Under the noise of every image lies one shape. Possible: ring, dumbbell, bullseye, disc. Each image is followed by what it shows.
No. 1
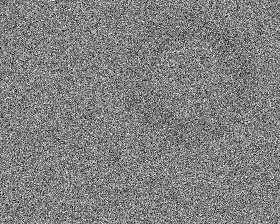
ring
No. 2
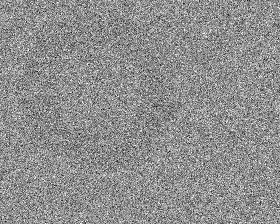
ring
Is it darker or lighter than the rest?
darker
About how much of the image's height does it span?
two thirds
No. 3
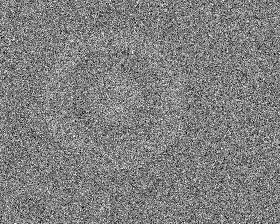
bullseye
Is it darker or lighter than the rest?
lighter
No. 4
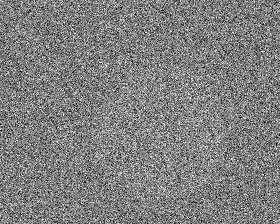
disc
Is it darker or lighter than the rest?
lighter
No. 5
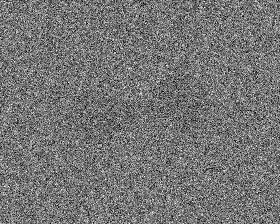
dumbbell
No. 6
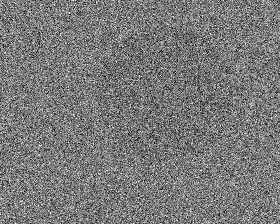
disc
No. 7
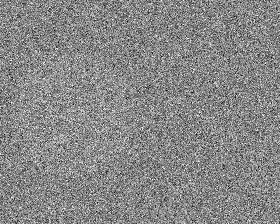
disc
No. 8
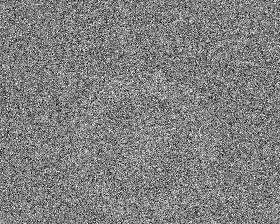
bullseye
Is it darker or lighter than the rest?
lighter
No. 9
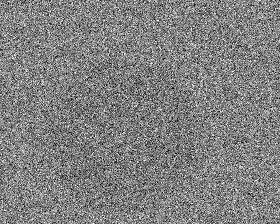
disc
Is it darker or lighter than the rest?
darker
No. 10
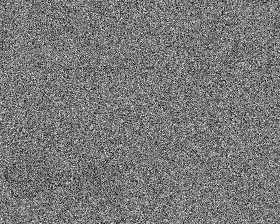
dumbbell
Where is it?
bottom left
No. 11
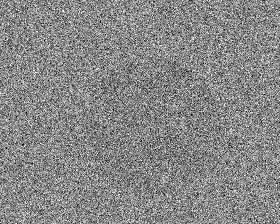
disc
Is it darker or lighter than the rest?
darker
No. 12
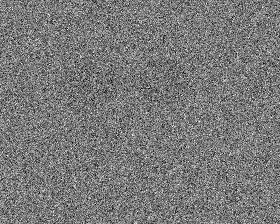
dumbbell
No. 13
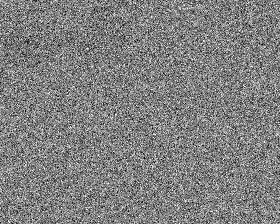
dumbbell
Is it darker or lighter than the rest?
darker
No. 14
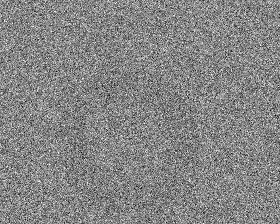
ring
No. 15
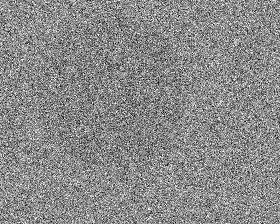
disc
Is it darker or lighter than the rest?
darker
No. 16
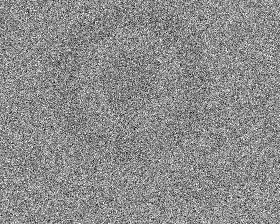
bullseye
